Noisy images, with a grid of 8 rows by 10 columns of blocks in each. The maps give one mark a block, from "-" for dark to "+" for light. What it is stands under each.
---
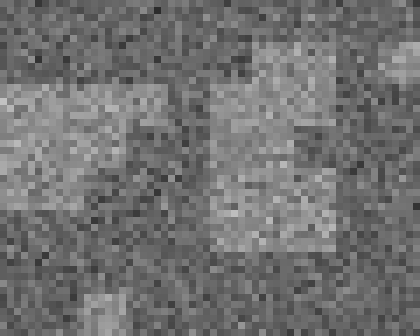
- - - - - - - - - -
- - - - - - + + - +
+ + + + - + + + - -
+ + + - - + + - - -
+ + - - - + + + - -
- - - - - + + + - -
- - - - - - - - - -
- - + - - - - - - -
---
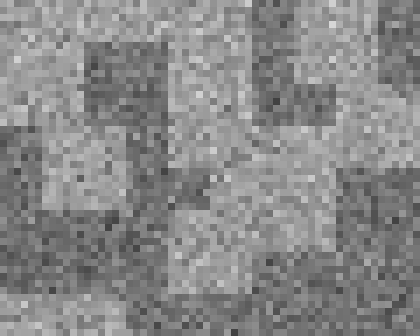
+ + + + + + - + + -
+ + - - + + - + + -
+ + - - + + - - + +
- + + - + + + + + +
- + + - - + + + - -
- - - - + + + + - -
- - - - + + - - - -
+ + + - - - - - - -
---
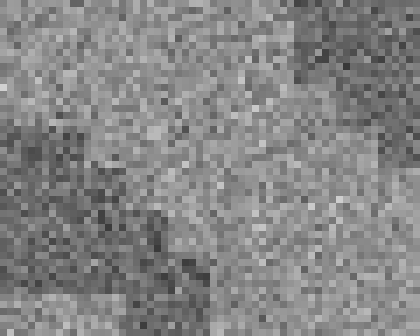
+ + + + + + + - - -
+ + + + + + + - - -
+ + + + + + + + - -
- - + + + + + + + -
- - - + + + + + + +
- - - - + + + + + +
- - - - - + + + + +
+ + + - - + + + + +
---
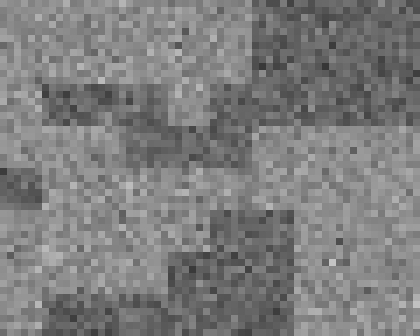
+ + + + + + - - - -
+ + + + + + - - - -
+ - - - + - - - - -
+ + + - - - + + + +
- + + + + + + + + +
+ + + + + - - + + +
+ + + + - - - + + +
+ - - - - - - + + +
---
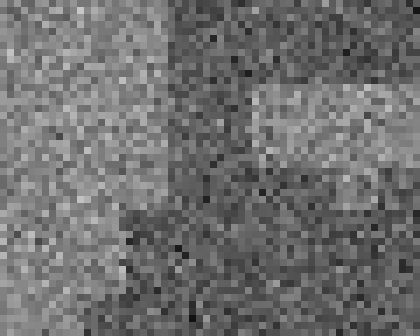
+ + + + - - - - - -
+ + + + - - - - - -
+ + + + - - + + + +
+ + + + - - + + + +
+ + + + - - - - + -
+ + + - - - - - - -
+ + + - - - - - - -
+ + - - - - - - - -
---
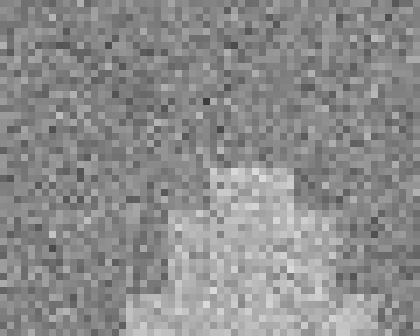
- - - - - - - - - -
- - - - - - - - - -
- - - - - - - - - -
- - - - - - - - - -
- - - - - + + - - -
- - - - + + + + - -
- - - - + + + + - -
- - - + + + + + + -
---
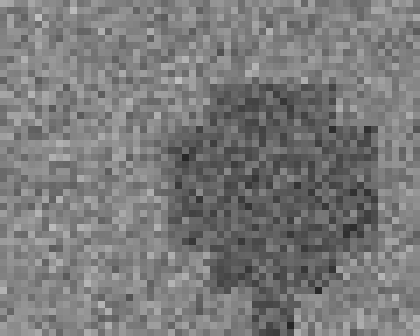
+ + + + + + + + + +
+ + + + + + + + + +
+ + + + + - - - + +
+ + + + - - - - - +
+ + + + - - - - - +
+ + + + - - - - - +
+ + + + + - - - + +
+ + + + + + - + + +
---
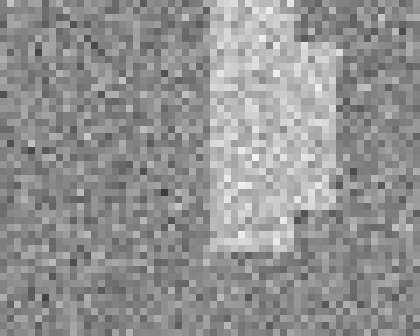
- - - - - + + - - -
- - - - - + + + - -
- - - - - + + + - -
- - - - - + + + - -
- - - - - + + + - -
- - - - - + + - - -
- - - - - - - - - -
- - - - - - - - - -
